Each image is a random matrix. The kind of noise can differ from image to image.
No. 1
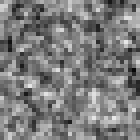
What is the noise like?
blotchy
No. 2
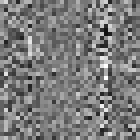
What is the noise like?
columns of uneven size
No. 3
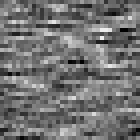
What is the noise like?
streaked along the rows
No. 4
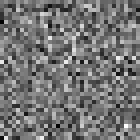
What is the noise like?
low rank plus noise
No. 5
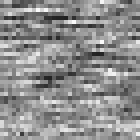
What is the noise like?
streaked along the rows
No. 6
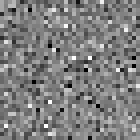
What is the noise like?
heavy tails
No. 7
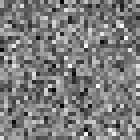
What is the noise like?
independent entries
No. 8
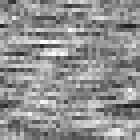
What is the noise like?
streaked along the rows
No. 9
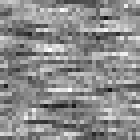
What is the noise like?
streaked along the rows
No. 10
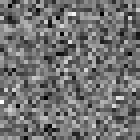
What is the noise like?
independent entries
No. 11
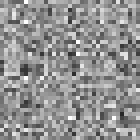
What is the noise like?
low rank plus noise
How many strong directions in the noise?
two
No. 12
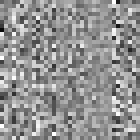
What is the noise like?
columns of uneven size
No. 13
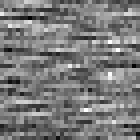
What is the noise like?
streaked along the rows
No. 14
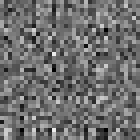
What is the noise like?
low rank plus noise
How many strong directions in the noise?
one
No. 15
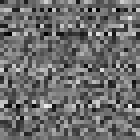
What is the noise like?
rows of uneven size
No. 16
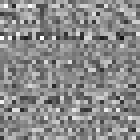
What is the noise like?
rows of uneven size
